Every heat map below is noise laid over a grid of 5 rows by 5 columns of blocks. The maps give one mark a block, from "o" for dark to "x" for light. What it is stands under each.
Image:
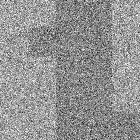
x x o o x
x o o o x
x x o o x
x x o o x
x x o o o
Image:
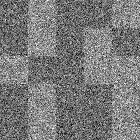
o x o o x
o x o x o
x o o x x
o x o o x
o x o o x
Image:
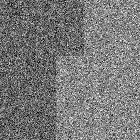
o o o x x
o o o x x
o o x x x
o o x x x
o o x x x
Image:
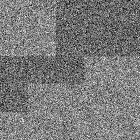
x x o o o
x x o o o
o o o x x
o x x x x
x x x x x
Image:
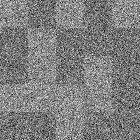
x o x o x
o x o o o
o x o x o
x x x x o
o o x o o
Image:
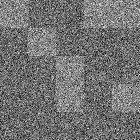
x o o x x
o x o o o
o o x o o
o o x o x
o o o o o
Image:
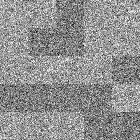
x x o x x
x o o x x
x x x x o
o o o o x
x x x o o
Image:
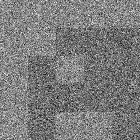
x x x x x
x x o o o
x o x o o
x o o o o
x o x x o
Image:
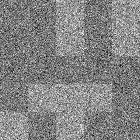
o o x o x
o o x o x
o o o o o
o x x x o
x o x o o
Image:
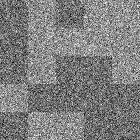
o x o x x
o x x x x
o x o o x
x o o o o
o x x o o
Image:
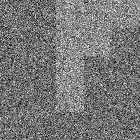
o o x x x
o o x x o
o o x o o
o o x o o
o o o o o
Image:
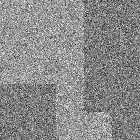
x x x o o
x x x o o
x x x o o
o o x o o
o o x x o
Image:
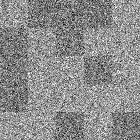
x o o o x
o x o x x
o x x o x
o x x x x
x x o x o
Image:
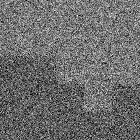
x x x x x
x x x x x
o o x x x
o o o x o
o o o o o
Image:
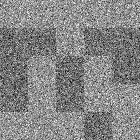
x x x x x
o o x o o
o x o x o
o x o x x
x x x o x
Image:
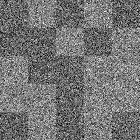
o x o x o
o o x o x
x o o x x
x x o x x
o x o x o
